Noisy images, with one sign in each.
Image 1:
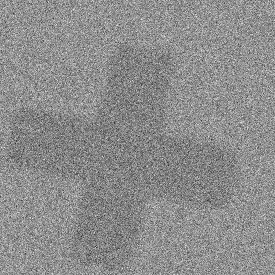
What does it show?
dark plus sign
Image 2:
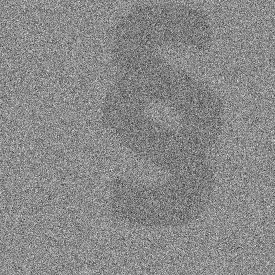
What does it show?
dark section sign
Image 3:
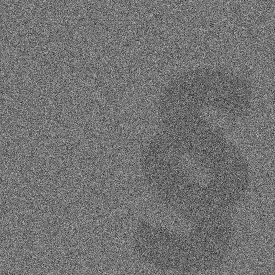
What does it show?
dark section sign
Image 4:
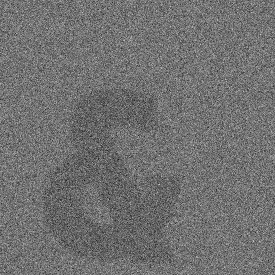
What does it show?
dark ampersand
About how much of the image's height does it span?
two thirds
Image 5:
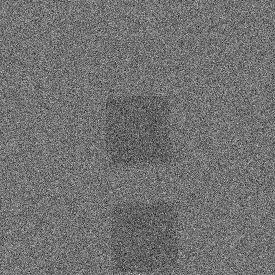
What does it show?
dark colon
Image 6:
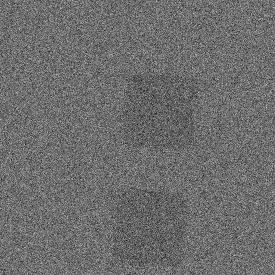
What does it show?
dark colon
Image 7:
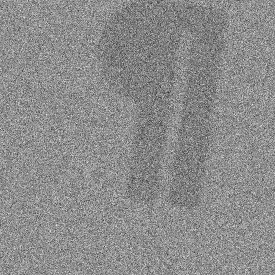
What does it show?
dark pilcrow
